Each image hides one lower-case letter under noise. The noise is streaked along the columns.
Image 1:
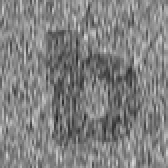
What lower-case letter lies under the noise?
b
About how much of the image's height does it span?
two thirds
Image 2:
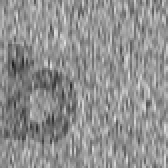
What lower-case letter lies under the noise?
b
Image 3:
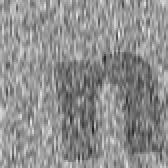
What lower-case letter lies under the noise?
n
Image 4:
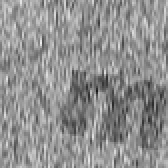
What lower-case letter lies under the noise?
m
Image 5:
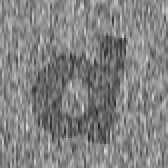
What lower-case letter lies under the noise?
d
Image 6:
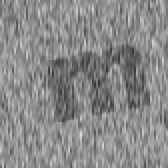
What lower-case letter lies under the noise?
m
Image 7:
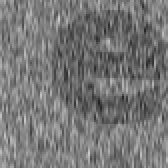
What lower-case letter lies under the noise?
e
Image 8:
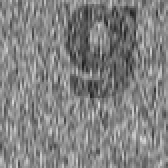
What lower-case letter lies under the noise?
g
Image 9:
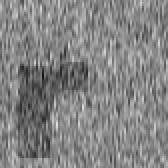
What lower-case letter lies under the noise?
r
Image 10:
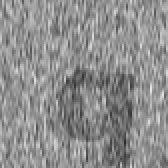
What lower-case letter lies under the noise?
q
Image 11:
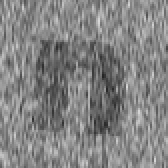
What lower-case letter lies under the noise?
n
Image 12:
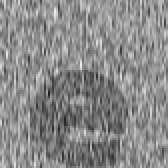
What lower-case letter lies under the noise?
e
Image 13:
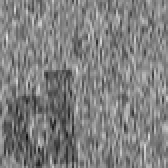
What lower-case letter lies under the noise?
d
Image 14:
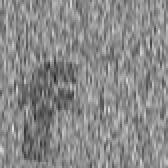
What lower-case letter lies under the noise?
f
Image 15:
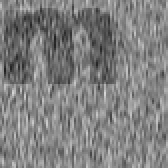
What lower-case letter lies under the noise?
m
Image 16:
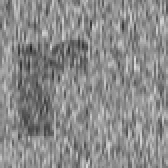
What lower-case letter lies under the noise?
r
